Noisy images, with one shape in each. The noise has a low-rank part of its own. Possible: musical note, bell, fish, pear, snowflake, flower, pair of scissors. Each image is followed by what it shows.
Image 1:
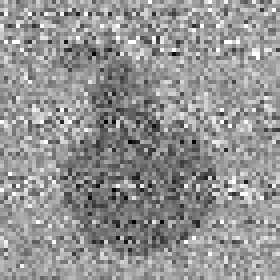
pear
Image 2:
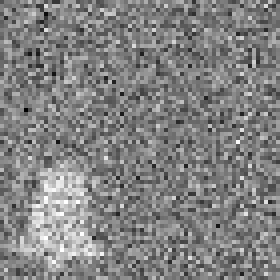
bell
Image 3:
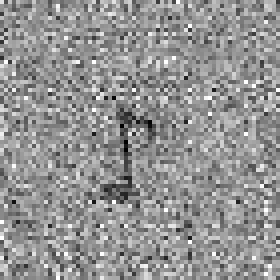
musical note
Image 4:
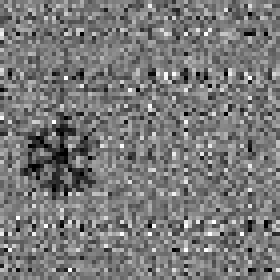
snowflake
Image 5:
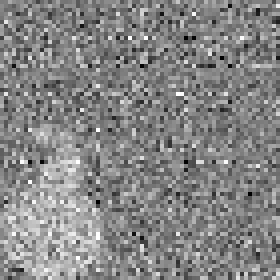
pear
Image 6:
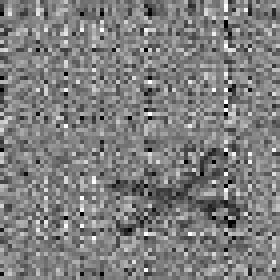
pair of scissors
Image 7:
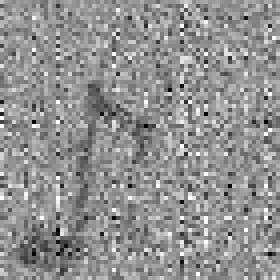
musical note
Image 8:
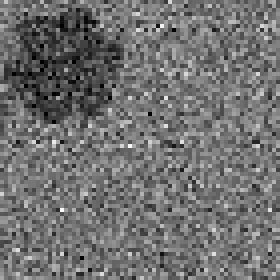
flower
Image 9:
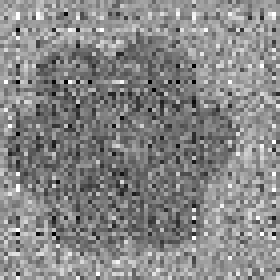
flower
